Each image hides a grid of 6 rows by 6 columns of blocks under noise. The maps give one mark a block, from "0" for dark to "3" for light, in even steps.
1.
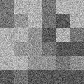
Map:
1 3 3 1 3 3
1 2 3 1 0 3
3 3 2 0 3 1
3 2 2 1 0 0
3 3 2 2 1 2
0 1 0 0 0 0
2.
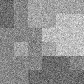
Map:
0 1 2 2 2 2
0 1 2 2 3 3
1 1 1 3 3 3
1 2 1 2 3 3
1 1 1 0 0 1
1 1 0 0 0 0
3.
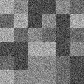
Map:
3 2 0 0 2 1
1 3 0 2 0 3
3 1 2 1 0 1
0 0 3 3 0 2
1 0 2 2 1 0
3 2 2 2 1 0
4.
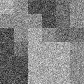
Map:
3 2 0 0 1 2
2 2 2 0 1 2
0 2 3 2 1 1
0 1 3 3 3 2
0 0 3 3 3 2
0 0 3 3 3 2
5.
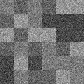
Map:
2 1 2 1 3 3
1 3 2 0 0 0
3 1 3 3 0 0
1 2 1 2 1 3
0 3 0 2 2 2
0 2 1 1 3 2
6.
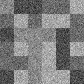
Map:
2 0 0 1 1 3
1 3 1 3 3 1
0 2 2 2 0 1
1 3 2 3 0 3
1 1 2 3 0 1
0 3 2 3 3 0
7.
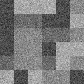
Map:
0 3 3 3 0 2
0 1 1 0 0 3
0 2 2 1 1 2
0 2 2 0 3 3
1 2 2 1 3 2
3 0 3 2 2 0
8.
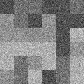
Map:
0 1 1 0 0 1
2 1 0 2 0 0
2 2 2 2 0 3
3 3 3 3 0 2
3 1 2 3 1 3
2 1 3 0 1 3
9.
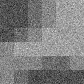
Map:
0 0 1 2 3 3
0 0 1 2 3 3
0 1 2 3 3 3
2 3 3 3 3 3
2 2 2 1 1 2
2 1 0 0 0 0
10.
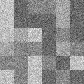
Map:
3 0 1 1 2 0
3 0 0 0 2 0
3 2 3 0 1 0
2 1 1 0 2 1
1 1 3 1 0 3
3 1 3 0 1 0
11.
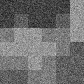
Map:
0 0 0 0 0 3
0 1 0 0 1 3
2 3 3 2 2 3
3 3 3 3 2 1
2 2 3 2 1 1
1 1 2 2 1 1
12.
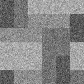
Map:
0 1 3 3 3 3
0 1 2 2 2 0
2 2 2 1 1 0
3 3 3 1 1 3
3 3 3 1 0 3
0 2 2 1 0 1
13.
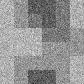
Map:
3 2 0 0 1 3
3 2 1 0 1 3
3 3 3 1 1 2
3 3 3 2 2 2
3 2 2 2 2 3
3 2 0 0 2 3
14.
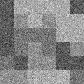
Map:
0 3 3 3 3 0
0 2 3 2 3 3
0 1 1 1 3 3
0 1 2 1 0 2
1 0 2 2 0 0
2 2 3 3 3 1
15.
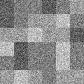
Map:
0 1 1 0 1 2
0 1 2 2 3 1
2 2 3 2 2 0
3 0 1 1 3 1
1 0 1 1 3 1
2 3 2 1 2 2
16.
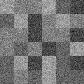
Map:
3 2 2 3 1 0
1 3 0 2 3 2
2 2 0 2 2 0
2 1 2 0 1 3
1 3 0 3 1 0
1 2 1 3 1 1
